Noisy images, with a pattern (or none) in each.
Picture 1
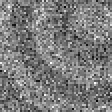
rings round one point
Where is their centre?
top right
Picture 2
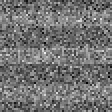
horizontal stripes
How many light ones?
3
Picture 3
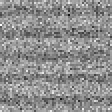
horizontal stripes
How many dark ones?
5
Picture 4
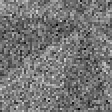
spokes from one point
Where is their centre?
top right
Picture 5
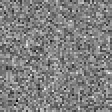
only noise
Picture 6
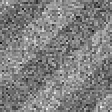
diagonal stripes
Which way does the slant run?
bottom left to top right
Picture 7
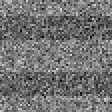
horizontal stripes
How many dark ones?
2
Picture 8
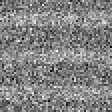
horizontal stripes
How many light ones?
3
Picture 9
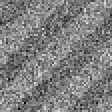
diagonal stripes
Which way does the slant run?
bottom left to top right
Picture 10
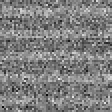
horizontal stripes
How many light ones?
5
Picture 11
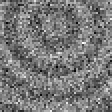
rings round one point
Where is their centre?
top middle
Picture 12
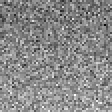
a smooth slope
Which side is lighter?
bottom
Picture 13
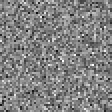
only noise
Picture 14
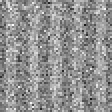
vertical stripes
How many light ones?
5
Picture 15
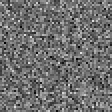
only noise
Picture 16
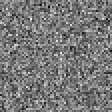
only noise
